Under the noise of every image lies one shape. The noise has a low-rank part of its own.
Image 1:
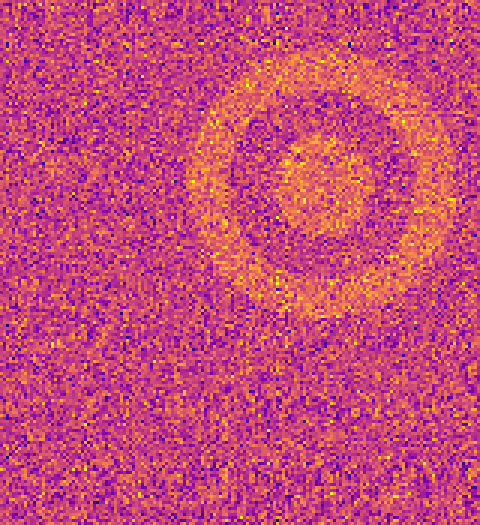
bullseye
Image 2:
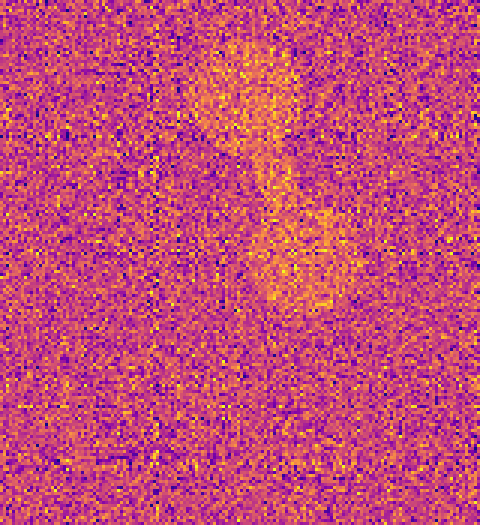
dumbbell
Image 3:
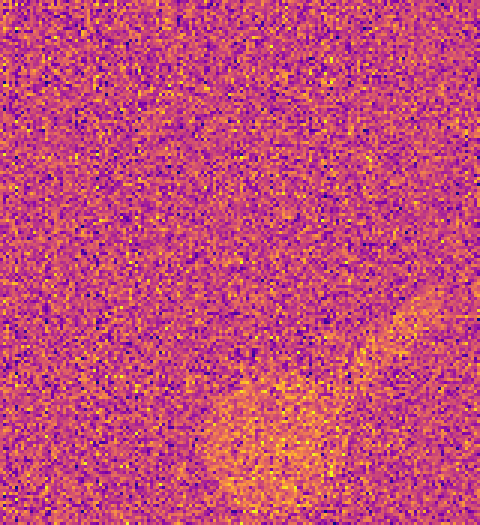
lollipop
